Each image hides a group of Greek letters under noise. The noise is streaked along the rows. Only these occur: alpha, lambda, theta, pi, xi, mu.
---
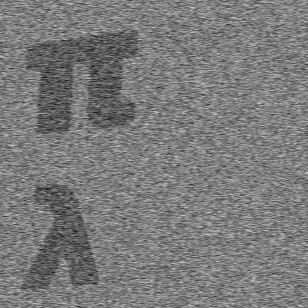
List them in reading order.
top left: pi; bottom left: lambda
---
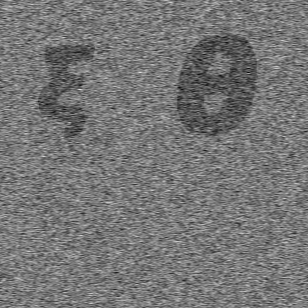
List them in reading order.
top left: xi; top right: theta
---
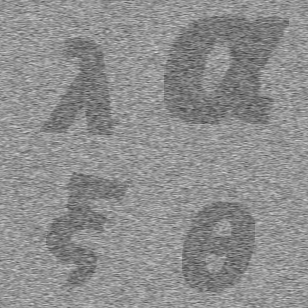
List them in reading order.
top left: lambda; top right: alpha; bottom left: xi; bottom right: theta
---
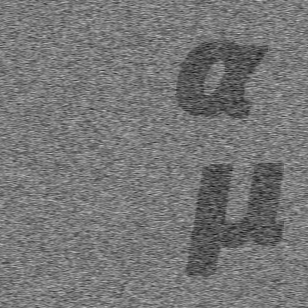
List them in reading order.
top right: alpha; bottom right: mu
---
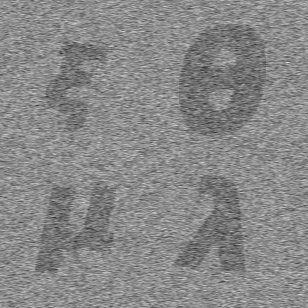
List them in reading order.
top left: xi; top right: theta; bottom left: mu; bottom right: lambda
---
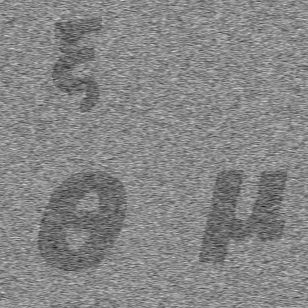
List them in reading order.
top left: xi; bottom left: theta; bottom right: mu
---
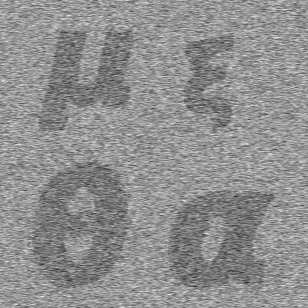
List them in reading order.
top left: mu; top right: xi; bottom left: theta; bottom right: alpha
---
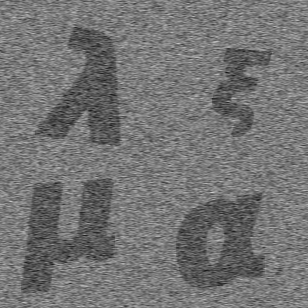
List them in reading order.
top left: lambda; top right: xi; bottom left: mu; bottom right: alpha
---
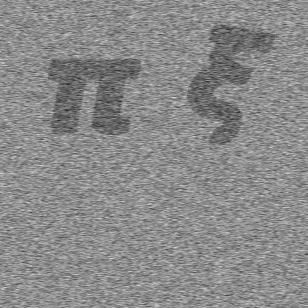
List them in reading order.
top left: pi; top right: xi
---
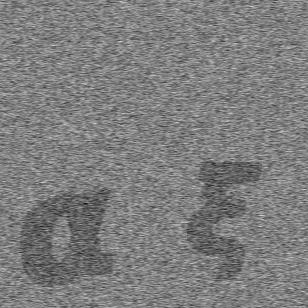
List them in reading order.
bottom left: alpha; bottom right: xi
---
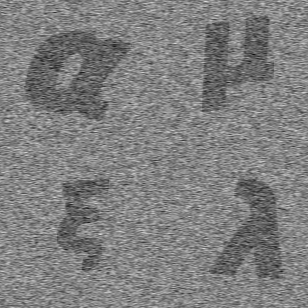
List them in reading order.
top left: alpha; top right: mu; bottom left: xi; bottom right: lambda
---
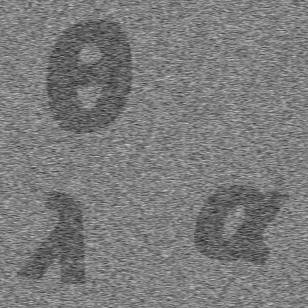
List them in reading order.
top left: theta; bottom left: lambda; bottom right: alpha
